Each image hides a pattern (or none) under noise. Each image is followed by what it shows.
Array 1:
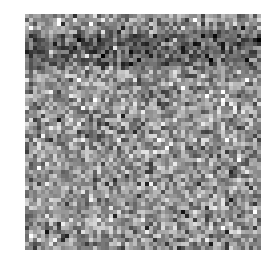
one band of rows
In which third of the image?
top
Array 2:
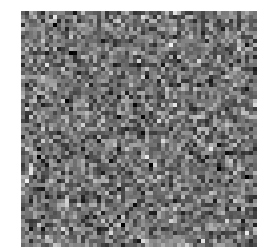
only noise
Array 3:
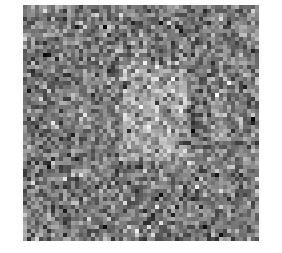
one block
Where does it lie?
centre
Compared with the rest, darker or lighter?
lighter
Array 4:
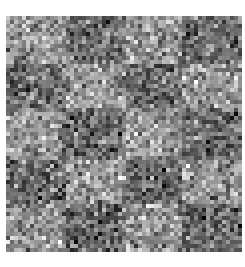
a checkerboard
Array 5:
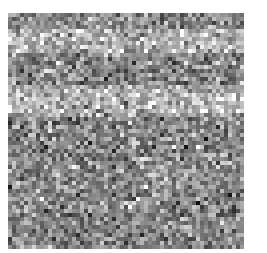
bands of rows
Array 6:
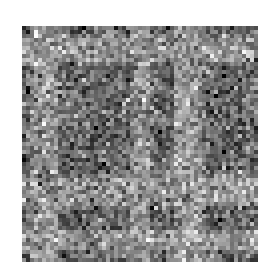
bands of rows crossing bands of columns
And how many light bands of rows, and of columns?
3 and 3
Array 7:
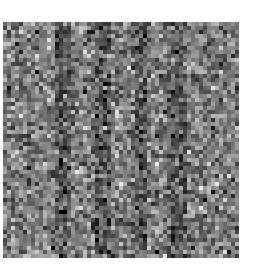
bands of columns
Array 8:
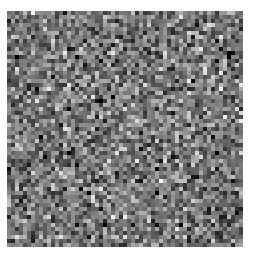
only noise
